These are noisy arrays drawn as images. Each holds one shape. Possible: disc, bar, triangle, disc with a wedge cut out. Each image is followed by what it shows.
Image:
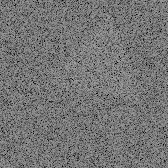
triangle
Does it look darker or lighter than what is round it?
lighter
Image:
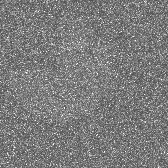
disc with a wedge cut out
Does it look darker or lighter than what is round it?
lighter
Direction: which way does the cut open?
up and left
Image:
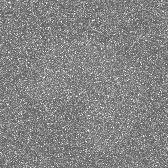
disc with a wedge cut out
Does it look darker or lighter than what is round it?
lighter
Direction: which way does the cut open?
down and left
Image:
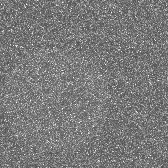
disc
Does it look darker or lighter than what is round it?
lighter
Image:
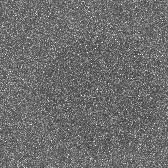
disc
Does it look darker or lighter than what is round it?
darker
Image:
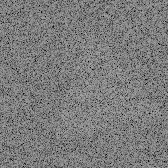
triangle
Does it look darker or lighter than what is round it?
lighter
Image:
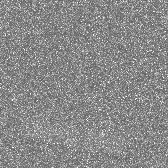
bar
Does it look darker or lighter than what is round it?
lighter
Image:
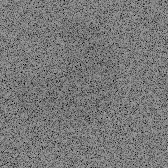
disc with a wedge cut out
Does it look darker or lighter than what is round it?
darker
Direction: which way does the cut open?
up and left
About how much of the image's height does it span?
two thirds
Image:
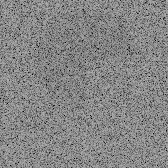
disc with a wedge cut out
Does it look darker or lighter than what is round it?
darker
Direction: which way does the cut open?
down and right
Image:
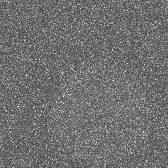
disc
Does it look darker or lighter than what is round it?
lighter
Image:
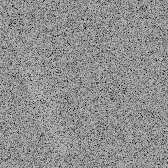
bar
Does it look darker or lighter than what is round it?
lighter
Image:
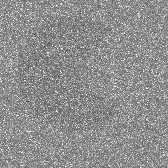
disc with a wedge cut out
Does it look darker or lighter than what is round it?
darker
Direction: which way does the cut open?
right
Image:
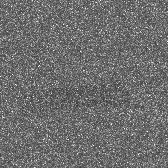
bar
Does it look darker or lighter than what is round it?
darker
